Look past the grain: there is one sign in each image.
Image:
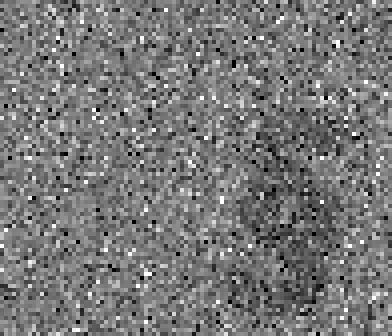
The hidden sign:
section sign
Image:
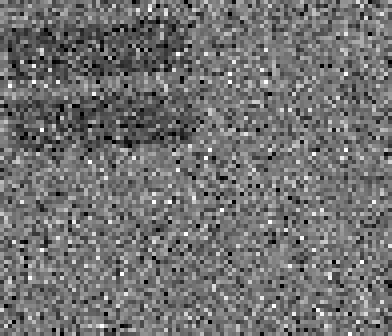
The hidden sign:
equals sign
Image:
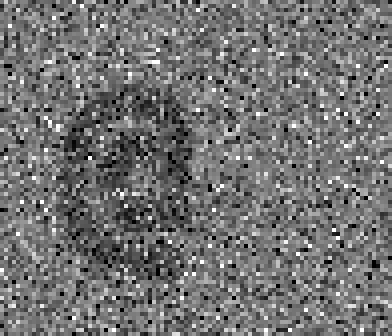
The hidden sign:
at sign
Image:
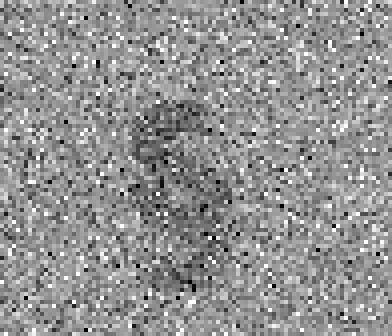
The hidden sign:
section sign
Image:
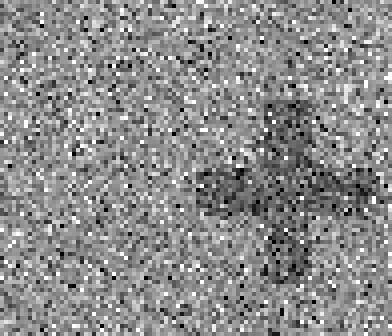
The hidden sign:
plus sign
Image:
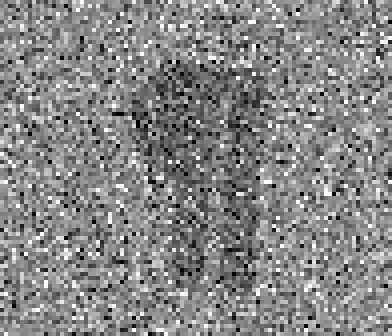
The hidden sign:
pilcrow
